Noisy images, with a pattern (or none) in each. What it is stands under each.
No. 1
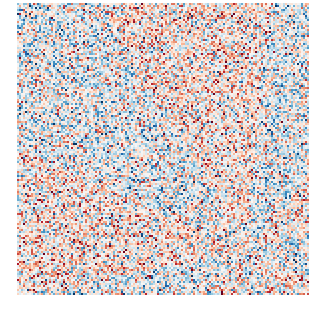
spokes from one point
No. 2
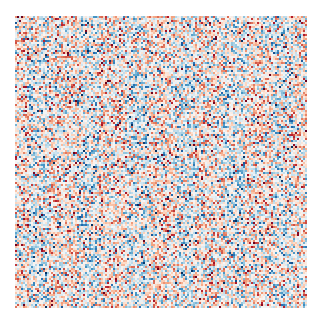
vertical stripes
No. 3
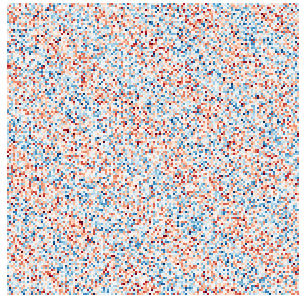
diagonal stripes
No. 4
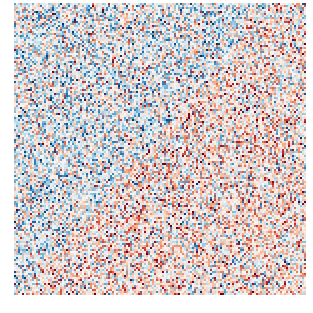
a sharp edge
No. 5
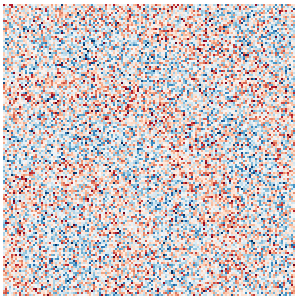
rings round one point
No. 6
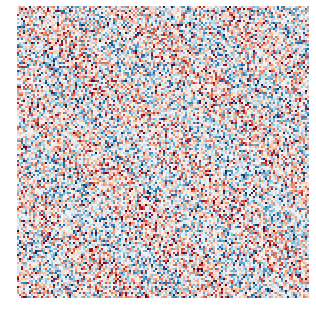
diagonal stripes
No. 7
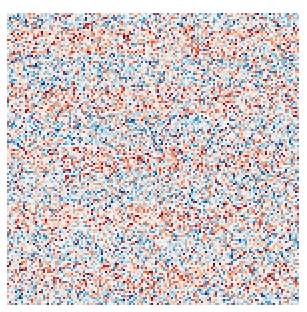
horizontal stripes
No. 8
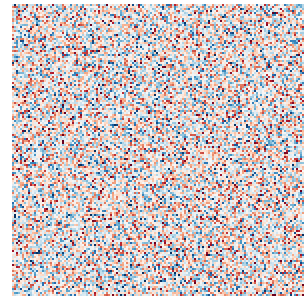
only noise
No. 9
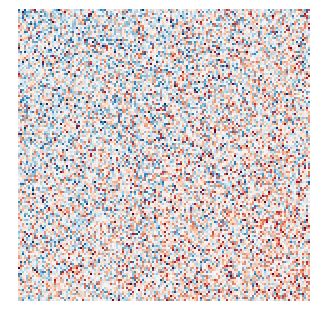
a smooth slope
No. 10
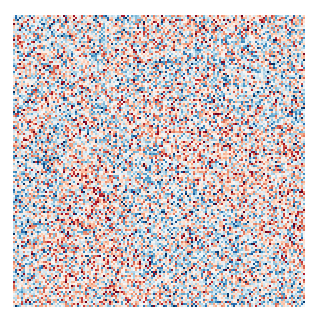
spokes from one point
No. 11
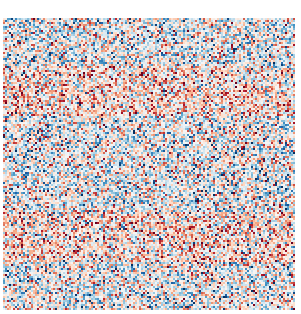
horizontal stripes
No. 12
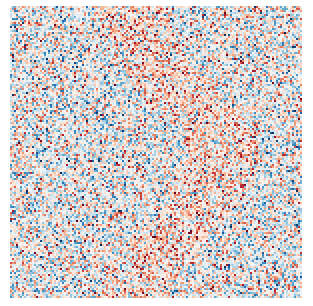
a wavy band
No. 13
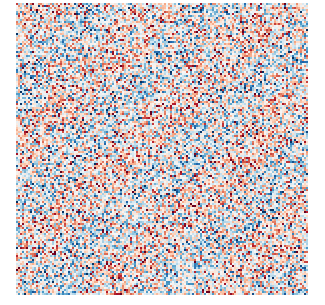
diagonal stripes
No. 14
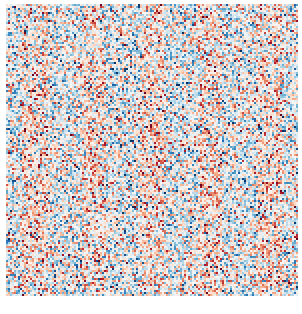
vertical stripes
